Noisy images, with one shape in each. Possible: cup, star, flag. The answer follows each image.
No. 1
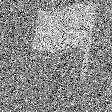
flag
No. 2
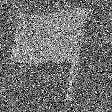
flag
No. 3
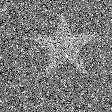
star
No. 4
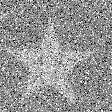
star
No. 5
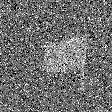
flag
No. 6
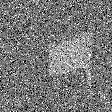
flag
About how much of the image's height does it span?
half
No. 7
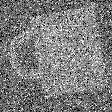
cup
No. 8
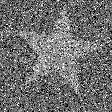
star
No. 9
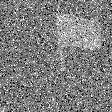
flag
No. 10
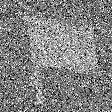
flag
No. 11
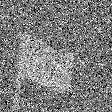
flag
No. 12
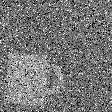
cup
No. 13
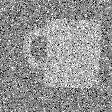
cup
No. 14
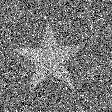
star
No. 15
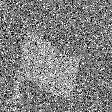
flag
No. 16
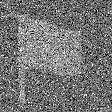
flag
